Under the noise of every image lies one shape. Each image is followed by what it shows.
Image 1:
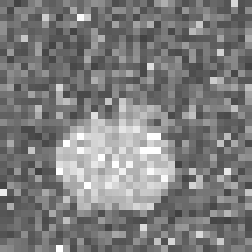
apple
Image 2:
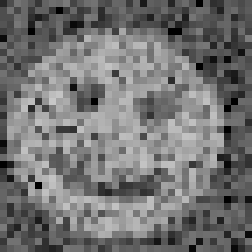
smiling face
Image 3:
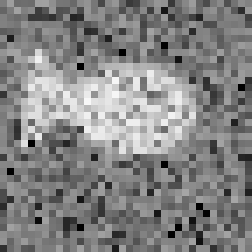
fish
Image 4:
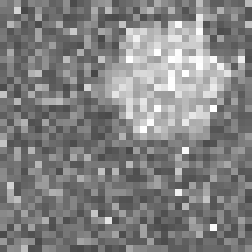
flower
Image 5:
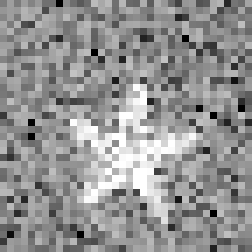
star
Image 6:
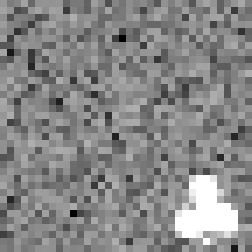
club
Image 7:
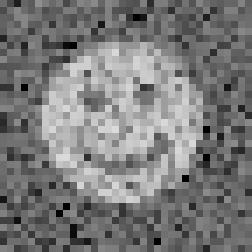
smiling face
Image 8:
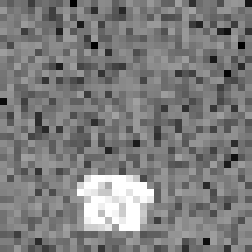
telephone
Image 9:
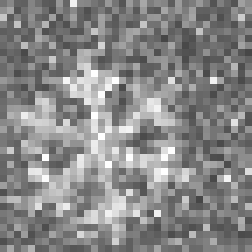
snowflake
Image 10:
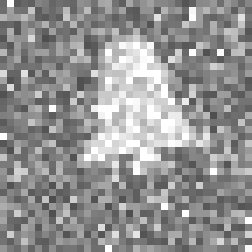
bell
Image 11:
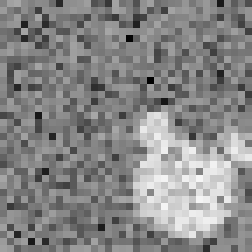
bear's head
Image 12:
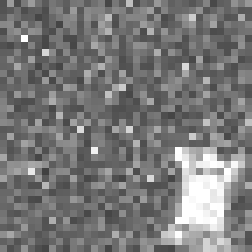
chess rook
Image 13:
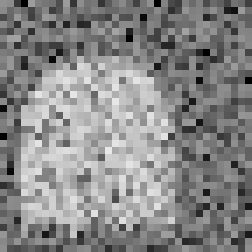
ghost
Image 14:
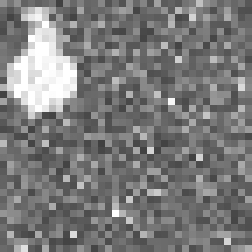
pear
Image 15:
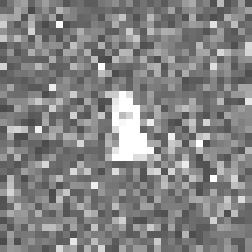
chess bishop
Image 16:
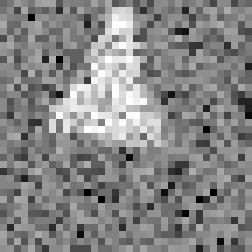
chess pawn
